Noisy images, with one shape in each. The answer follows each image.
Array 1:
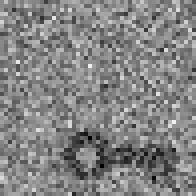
key
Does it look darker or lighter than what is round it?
darker
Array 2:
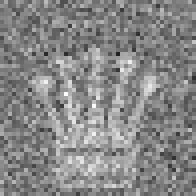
chess queen
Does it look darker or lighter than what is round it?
lighter
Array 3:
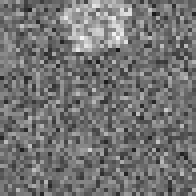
telephone
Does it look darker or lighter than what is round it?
lighter
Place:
top middle
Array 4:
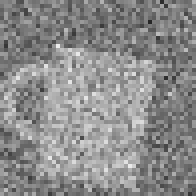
cup
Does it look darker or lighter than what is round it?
lighter
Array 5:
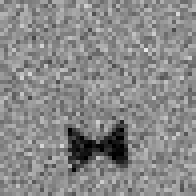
bow tie
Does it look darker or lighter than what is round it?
darker
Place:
bottom middle
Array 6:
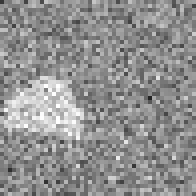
cloud
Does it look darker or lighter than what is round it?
lighter
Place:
middle left
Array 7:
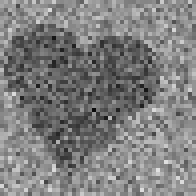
heart
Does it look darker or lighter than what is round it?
darker
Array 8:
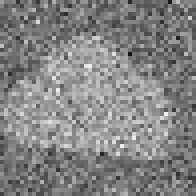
cloud
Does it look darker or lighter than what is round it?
lighter
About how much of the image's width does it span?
nearly all
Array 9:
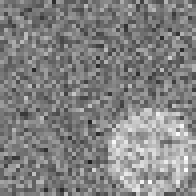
smiling face
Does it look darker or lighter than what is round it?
lighter
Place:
bottom right
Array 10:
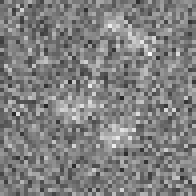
pair of musical notes
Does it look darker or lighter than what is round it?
lighter
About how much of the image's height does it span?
two thirds
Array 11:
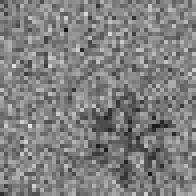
snowflake
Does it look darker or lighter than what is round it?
darker
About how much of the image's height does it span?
half
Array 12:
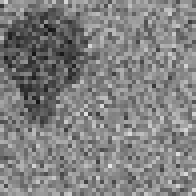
light bulb
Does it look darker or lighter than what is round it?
darker
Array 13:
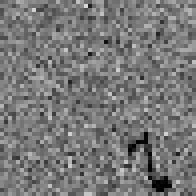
musical note
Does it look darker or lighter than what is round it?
darker
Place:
bottom right
